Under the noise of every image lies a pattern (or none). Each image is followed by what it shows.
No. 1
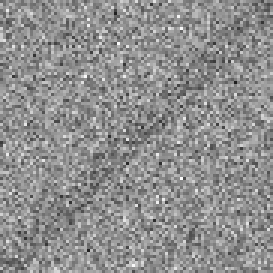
a diagonal band
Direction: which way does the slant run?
bottom left to top right
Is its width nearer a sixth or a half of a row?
a sixth
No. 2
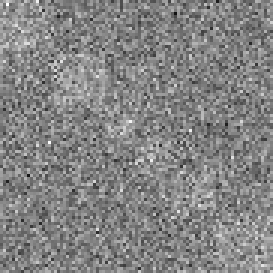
blocks along the diagonal
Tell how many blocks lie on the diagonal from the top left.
6
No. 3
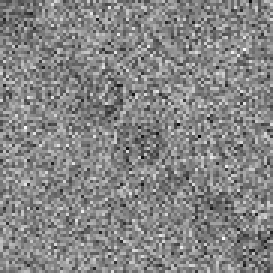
blocks along the diagonal
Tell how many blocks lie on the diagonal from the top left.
7
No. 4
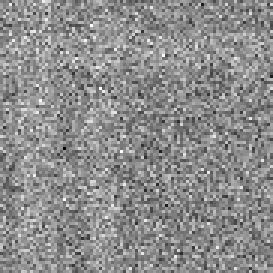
bands of rows crossing bands of columns
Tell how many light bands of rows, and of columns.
1 and 2
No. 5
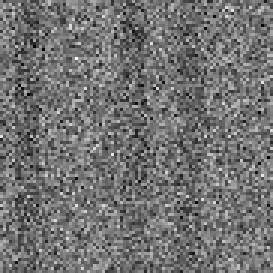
bands of columns
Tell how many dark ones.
3
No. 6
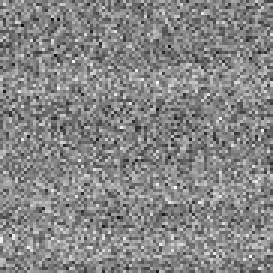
bands of rows
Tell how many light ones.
3
